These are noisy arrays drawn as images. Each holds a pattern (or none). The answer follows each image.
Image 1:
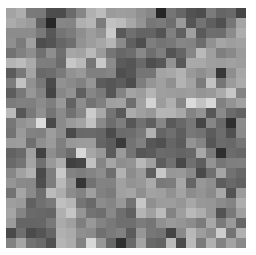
spokes from one point
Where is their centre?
middle left
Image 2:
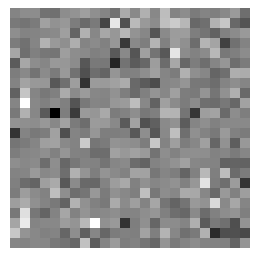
only noise
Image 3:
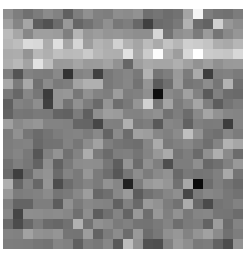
one horizontal stripe
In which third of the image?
top
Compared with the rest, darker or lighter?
lighter
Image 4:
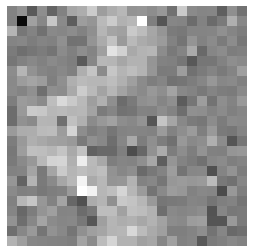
a wavy band
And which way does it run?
top to bottom
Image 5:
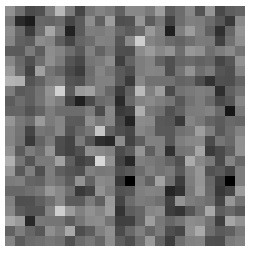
vertical stripes
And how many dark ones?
5
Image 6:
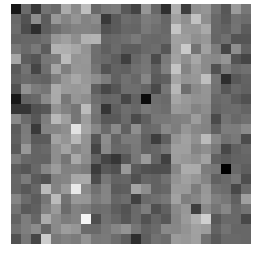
vertical stripes
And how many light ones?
2
